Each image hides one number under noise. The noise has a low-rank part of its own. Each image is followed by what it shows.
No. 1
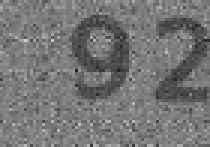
92
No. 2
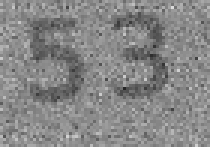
53
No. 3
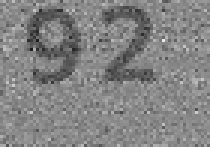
92
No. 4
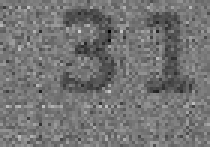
31
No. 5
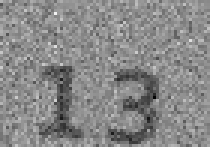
13
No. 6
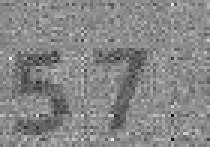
57
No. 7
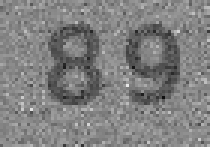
89
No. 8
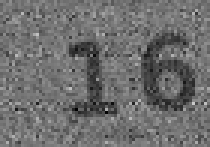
16
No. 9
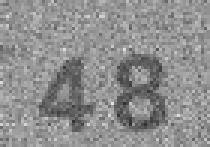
48
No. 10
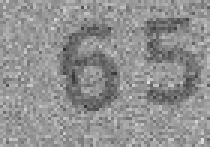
65
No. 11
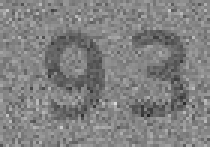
93
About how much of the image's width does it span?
two thirds
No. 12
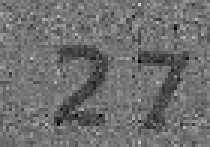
27
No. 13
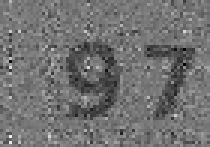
97
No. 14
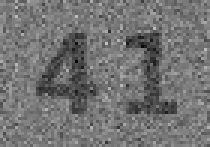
41
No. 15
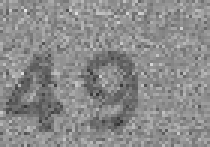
49
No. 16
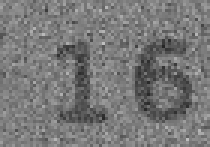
16
